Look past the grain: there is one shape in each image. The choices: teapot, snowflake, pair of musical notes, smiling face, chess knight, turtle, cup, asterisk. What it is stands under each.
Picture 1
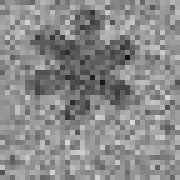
asterisk
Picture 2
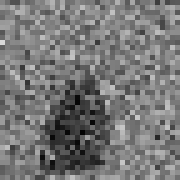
chess knight
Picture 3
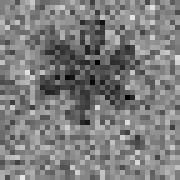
asterisk
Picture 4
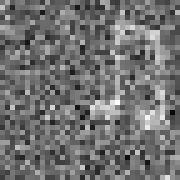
pair of musical notes
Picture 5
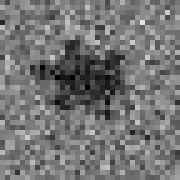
turtle
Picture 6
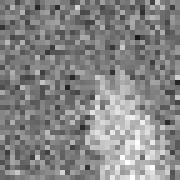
chess knight
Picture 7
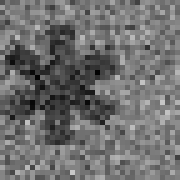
asterisk
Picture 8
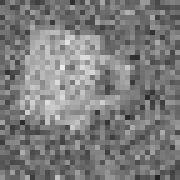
cup
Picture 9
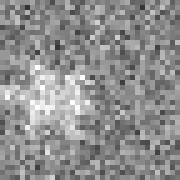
turtle
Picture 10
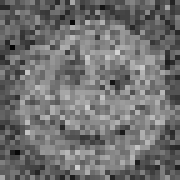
smiling face
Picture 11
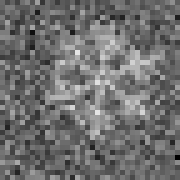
snowflake
